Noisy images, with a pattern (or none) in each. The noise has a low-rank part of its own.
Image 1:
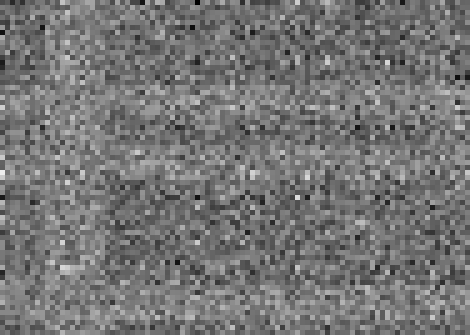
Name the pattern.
bands of rows crossing bands of columns
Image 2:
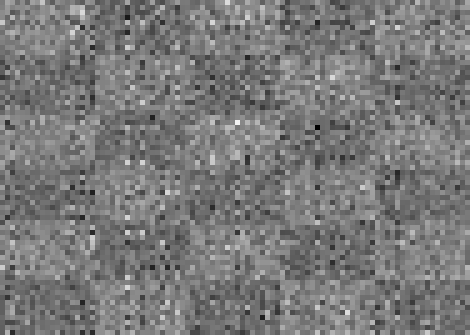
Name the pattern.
a checkerboard
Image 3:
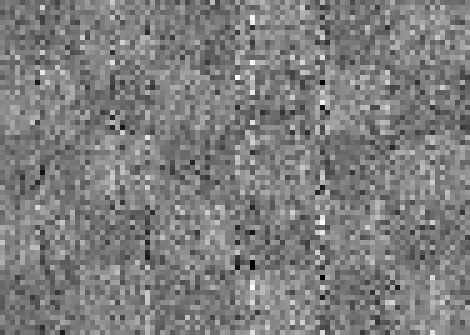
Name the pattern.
a checkerboard
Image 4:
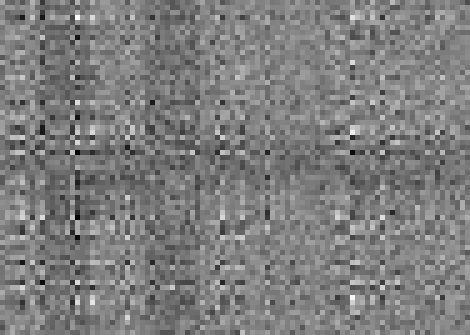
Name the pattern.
bands of rows crossing bands of columns
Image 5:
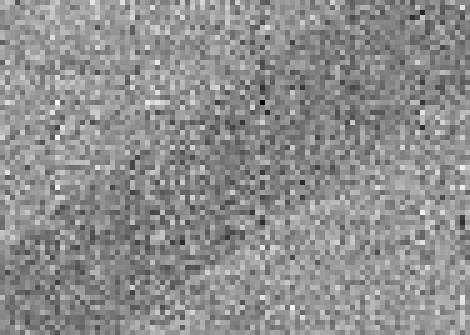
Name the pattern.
a diagonal band
